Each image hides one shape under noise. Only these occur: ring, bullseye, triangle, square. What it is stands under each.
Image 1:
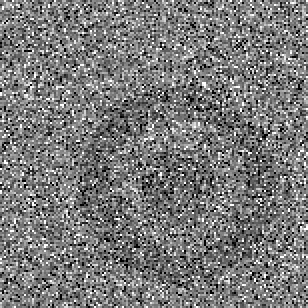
dark bullseye
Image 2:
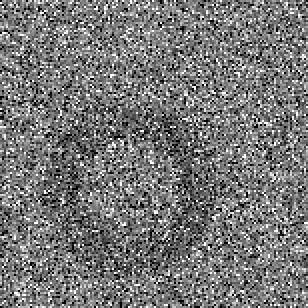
dark ring
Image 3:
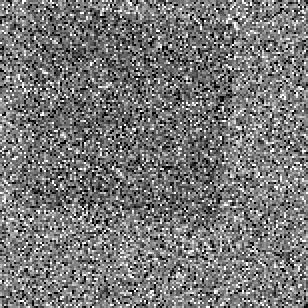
dark square
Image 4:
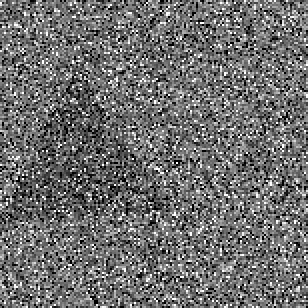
dark triangle
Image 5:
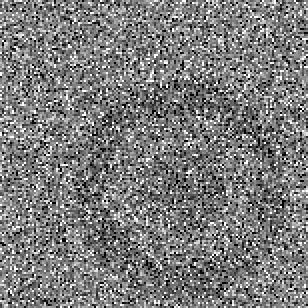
dark bullseye
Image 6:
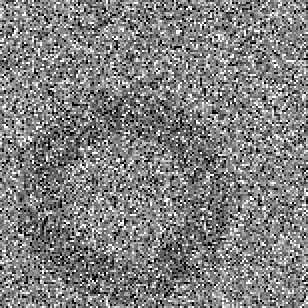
dark ring
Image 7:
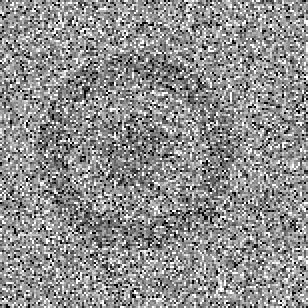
dark bullseye
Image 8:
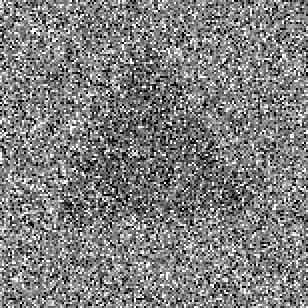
dark triangle
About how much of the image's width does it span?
two thirds
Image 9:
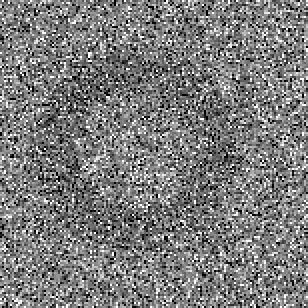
dark ring
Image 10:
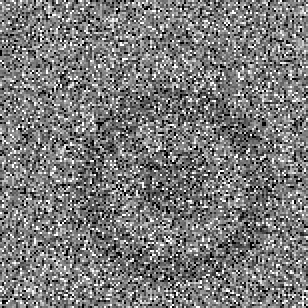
dark bullseye
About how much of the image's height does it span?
two thirds
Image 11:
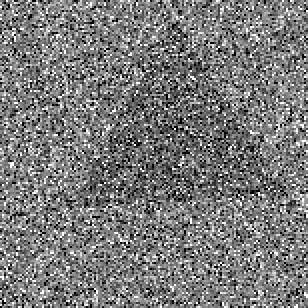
dark triangle
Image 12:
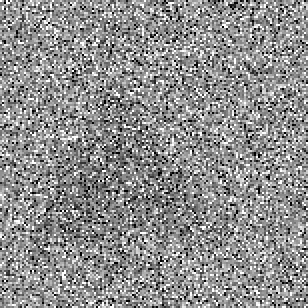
dark triangle
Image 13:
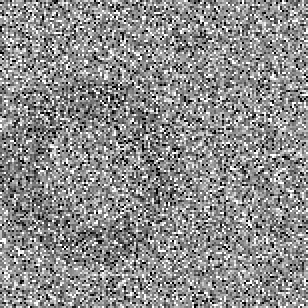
dark ring
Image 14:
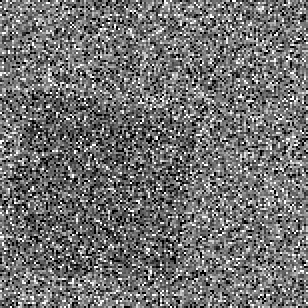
dark square
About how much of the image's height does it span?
two thirds
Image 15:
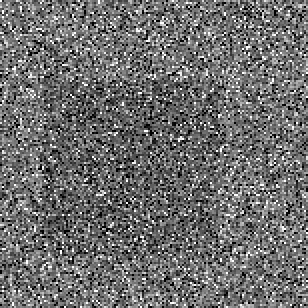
dark square
